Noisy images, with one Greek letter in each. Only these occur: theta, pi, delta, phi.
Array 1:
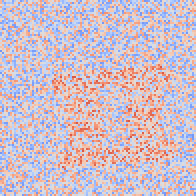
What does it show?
red pi
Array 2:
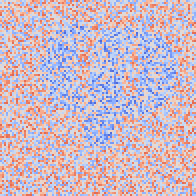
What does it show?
blue phi
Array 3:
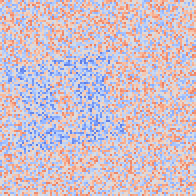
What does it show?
blue pi
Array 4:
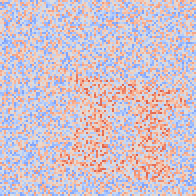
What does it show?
red pi
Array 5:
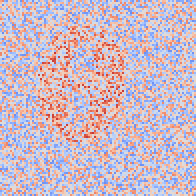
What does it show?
red theta
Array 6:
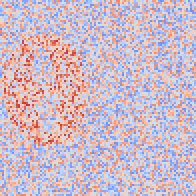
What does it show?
red theta
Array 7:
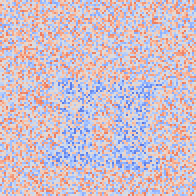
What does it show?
blue pi
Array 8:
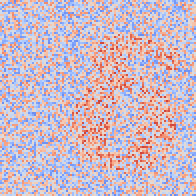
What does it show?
red delta
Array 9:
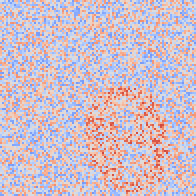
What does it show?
red theta
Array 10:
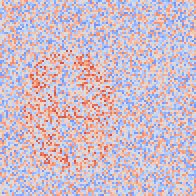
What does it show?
red theta
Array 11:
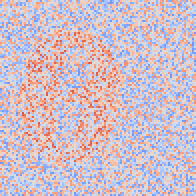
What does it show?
red theta
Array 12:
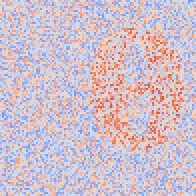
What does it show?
red theta
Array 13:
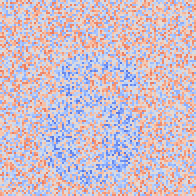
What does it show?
blue delta
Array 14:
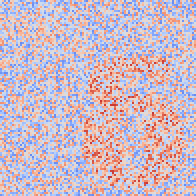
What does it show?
red delta
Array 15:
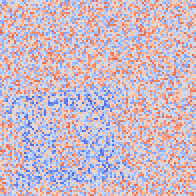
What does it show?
blue pi
